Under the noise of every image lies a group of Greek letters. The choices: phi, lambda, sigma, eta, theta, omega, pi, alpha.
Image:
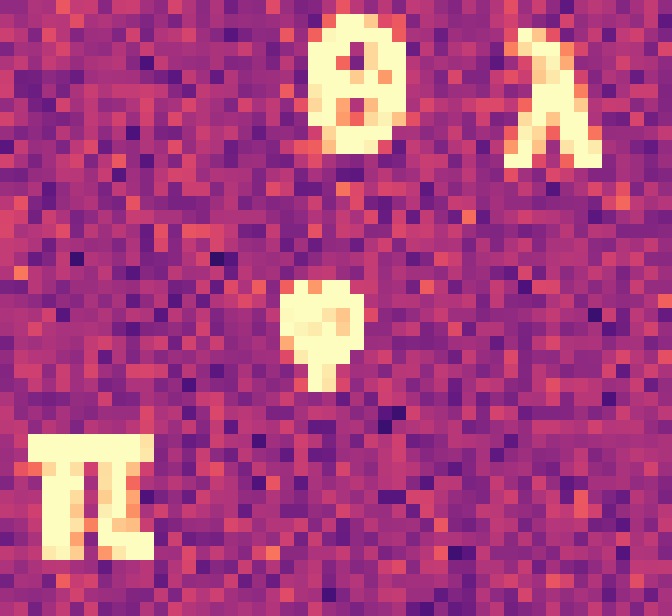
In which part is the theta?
top middle
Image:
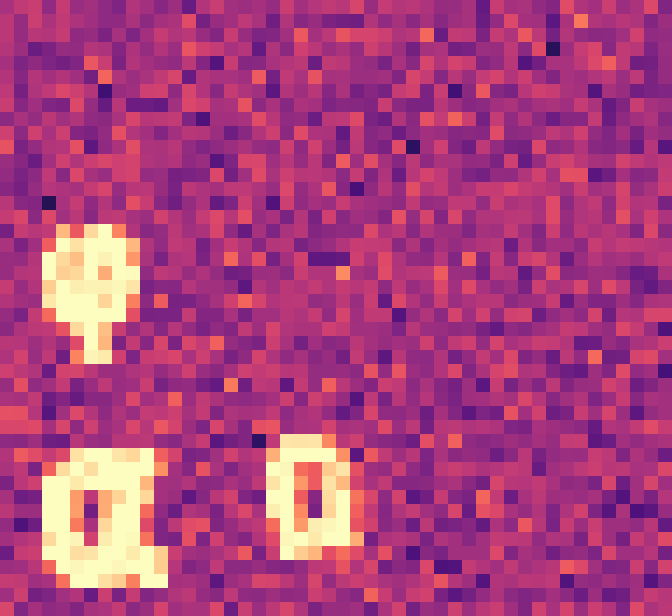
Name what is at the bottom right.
nothing
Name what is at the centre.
nothing
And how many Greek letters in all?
3
